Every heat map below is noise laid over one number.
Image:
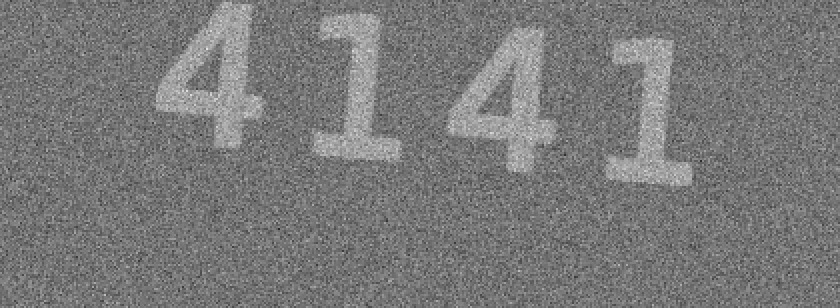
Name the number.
4141
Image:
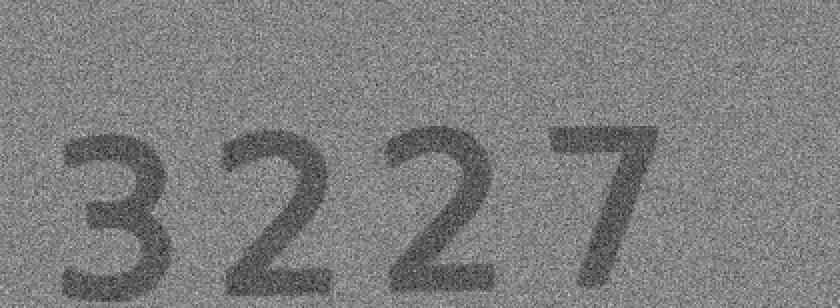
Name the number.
3227
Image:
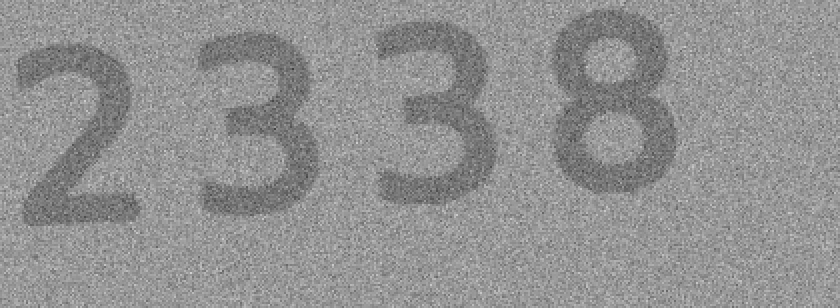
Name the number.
2338
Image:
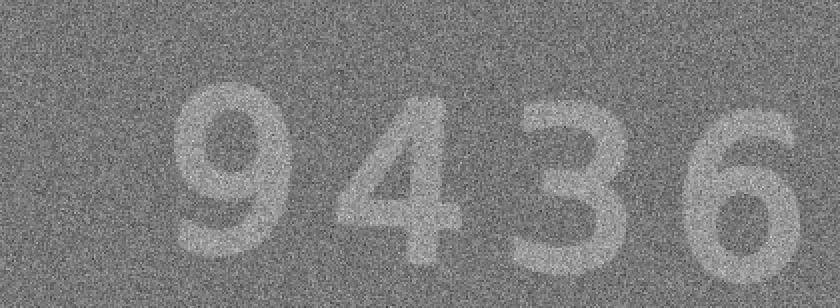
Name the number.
9436
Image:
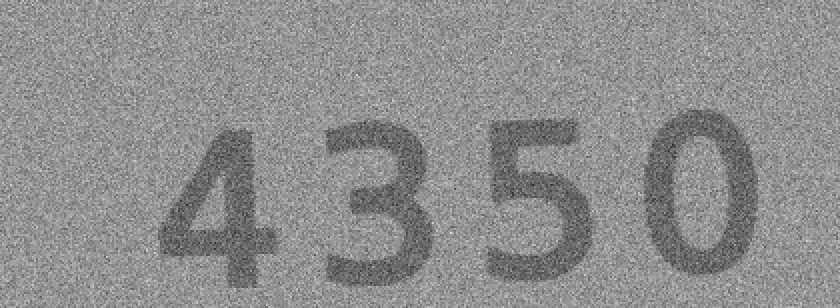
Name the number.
4350
